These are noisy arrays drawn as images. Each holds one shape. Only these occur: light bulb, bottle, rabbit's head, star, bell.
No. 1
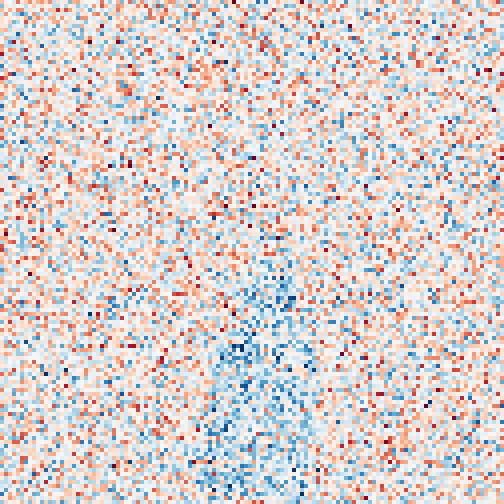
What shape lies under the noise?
bottle
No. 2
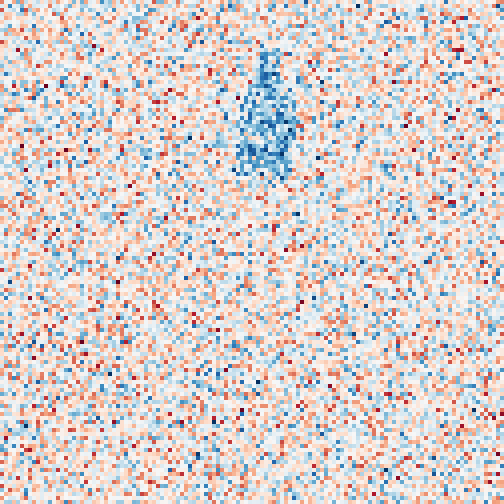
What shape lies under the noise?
bottle
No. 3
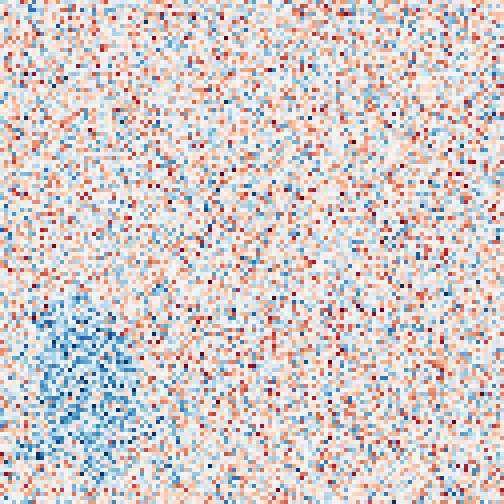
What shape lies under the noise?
bell
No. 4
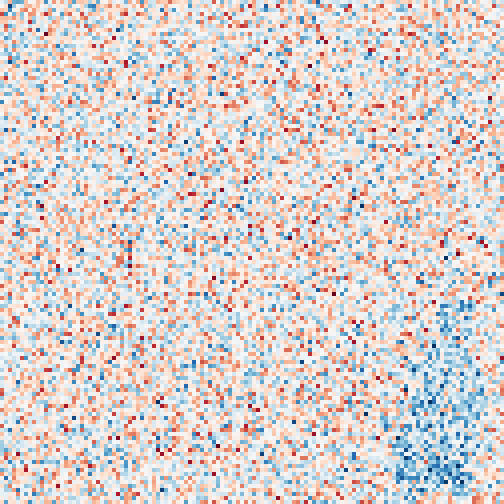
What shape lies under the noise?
bottle
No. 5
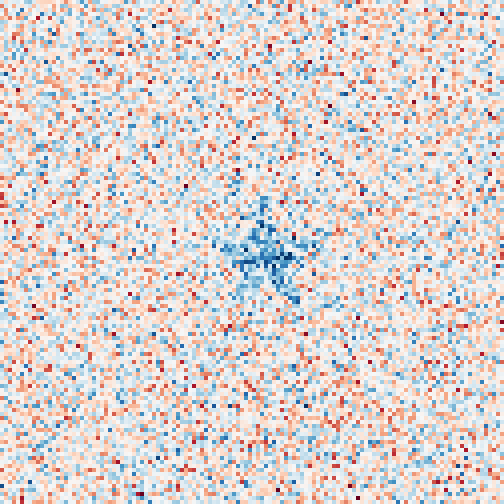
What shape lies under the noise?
star
